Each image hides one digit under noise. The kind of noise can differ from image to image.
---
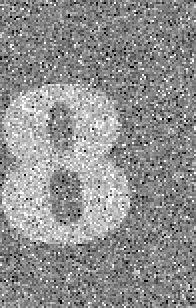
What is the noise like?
heavy tails
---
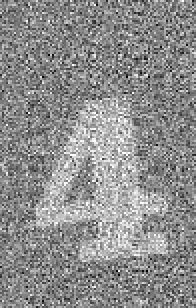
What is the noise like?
low rank plus noise
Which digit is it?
4
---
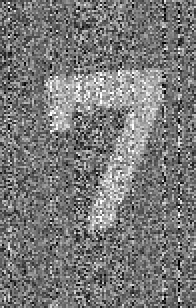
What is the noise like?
columns of uneven size
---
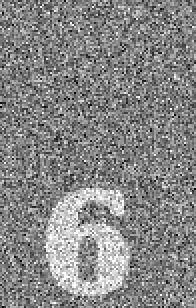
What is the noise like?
independent entries
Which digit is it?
6
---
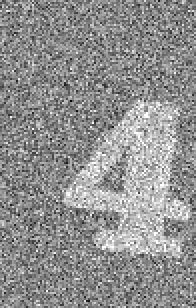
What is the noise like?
independent entries
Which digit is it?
4
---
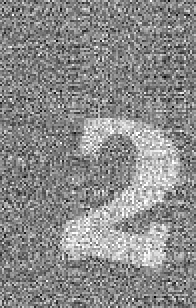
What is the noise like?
low rank plus noise
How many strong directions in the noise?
three or four
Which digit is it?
2
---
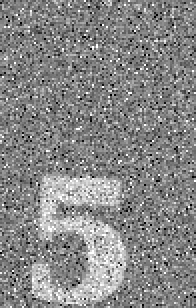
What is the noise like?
heavy tails
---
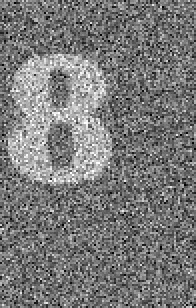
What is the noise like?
independent entries
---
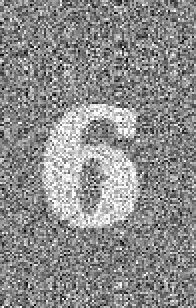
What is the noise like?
low rank plus noise
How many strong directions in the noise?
two
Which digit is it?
6
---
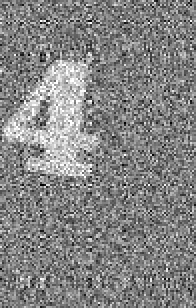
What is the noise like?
low rank plus noise
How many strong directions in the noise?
one
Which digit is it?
4
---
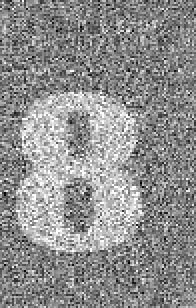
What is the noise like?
low rank plus noise
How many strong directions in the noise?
five to eight
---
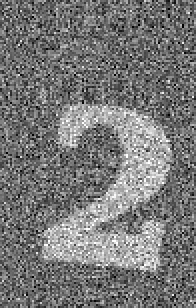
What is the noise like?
low rank plus noise
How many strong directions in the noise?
five to eight
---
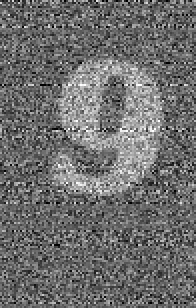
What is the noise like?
rows of uneven size
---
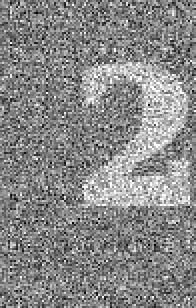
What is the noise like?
low rank plus noise
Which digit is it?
2
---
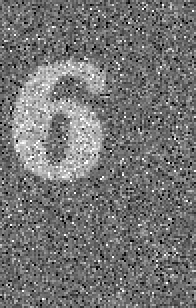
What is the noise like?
heavy tails
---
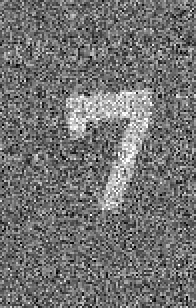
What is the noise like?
low rank plus noise
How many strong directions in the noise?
five to eight
